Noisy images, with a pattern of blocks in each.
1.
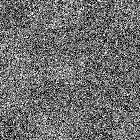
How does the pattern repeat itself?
top and bottom mirror each other
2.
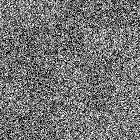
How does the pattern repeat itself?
no symmetry
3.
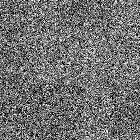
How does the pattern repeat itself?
no symmetry
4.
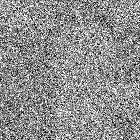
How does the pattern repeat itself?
no symmetry
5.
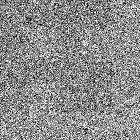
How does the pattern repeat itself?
mirrored about the diagonal from the top left
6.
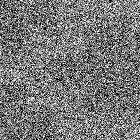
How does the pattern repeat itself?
top and bottom mirror each other
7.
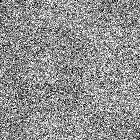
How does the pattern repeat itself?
top and bottom mirror each other
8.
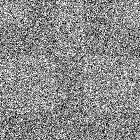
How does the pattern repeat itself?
left and right mirror each other
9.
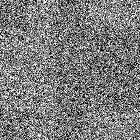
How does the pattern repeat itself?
top and bottom mirror each other
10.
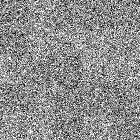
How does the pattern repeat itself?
no symmetry
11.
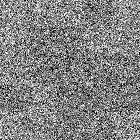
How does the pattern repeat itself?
mirrored about the diagonal from the top left
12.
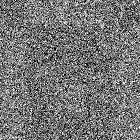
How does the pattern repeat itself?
left and right mirror each other
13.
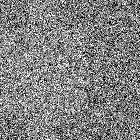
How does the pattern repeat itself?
top and bottom mirror each other
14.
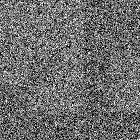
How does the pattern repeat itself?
no symmetry
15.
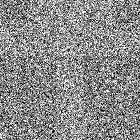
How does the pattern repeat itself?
left and right mirror each other
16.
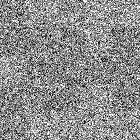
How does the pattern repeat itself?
top and bottom mirror each other
